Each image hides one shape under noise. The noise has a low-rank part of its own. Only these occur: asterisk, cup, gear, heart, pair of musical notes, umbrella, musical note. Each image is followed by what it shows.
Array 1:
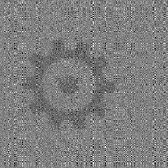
gear
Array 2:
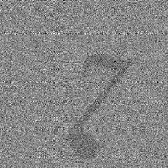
musical note
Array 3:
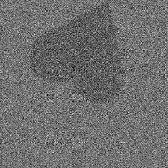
heart
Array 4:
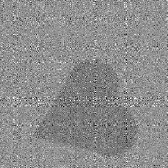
heart
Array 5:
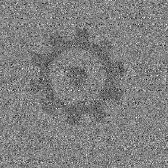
gear
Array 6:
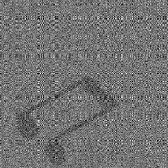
pair of musical notes
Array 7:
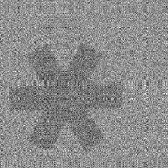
asterisk
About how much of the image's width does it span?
two thirds
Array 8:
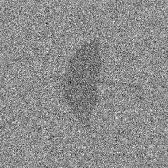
umbrella
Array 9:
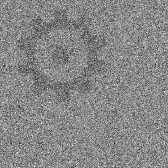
gear
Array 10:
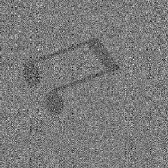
pair of musical notes
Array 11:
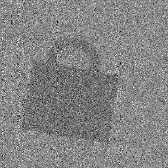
cup
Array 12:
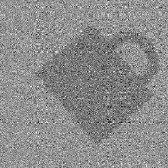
cup
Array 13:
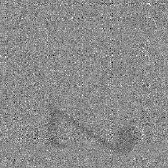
musical note
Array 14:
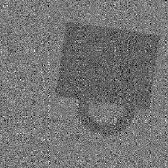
cup
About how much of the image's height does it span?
two thirds
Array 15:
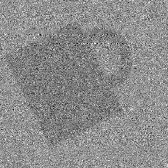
cup
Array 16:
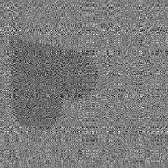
heart
